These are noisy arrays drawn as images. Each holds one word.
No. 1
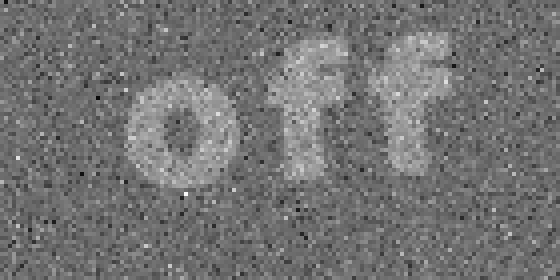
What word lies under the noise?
off
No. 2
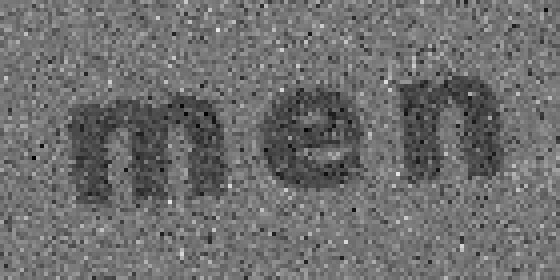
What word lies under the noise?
men
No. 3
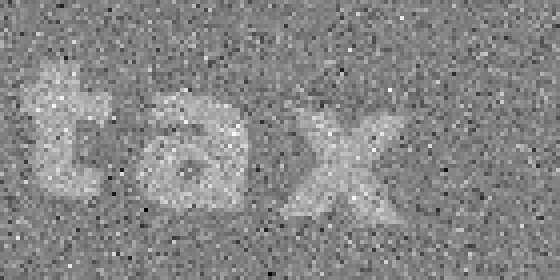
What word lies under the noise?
tax
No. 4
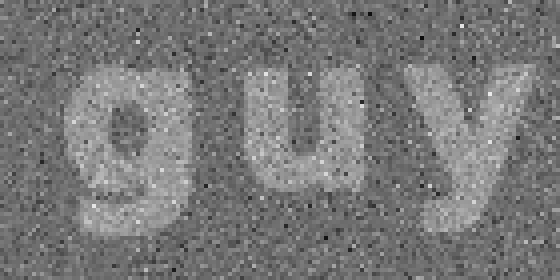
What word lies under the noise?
guy
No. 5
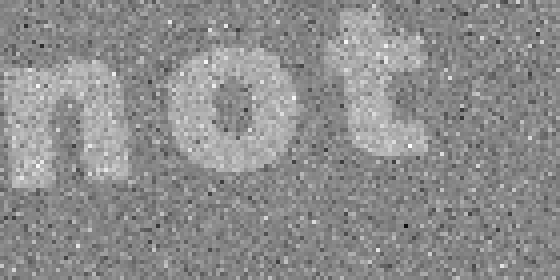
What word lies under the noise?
not
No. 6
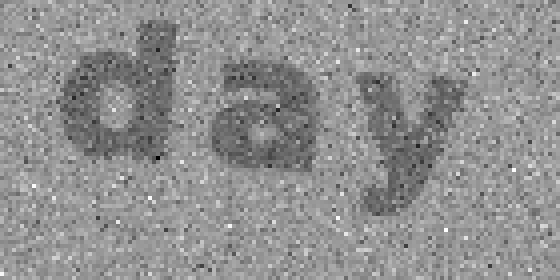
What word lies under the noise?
day
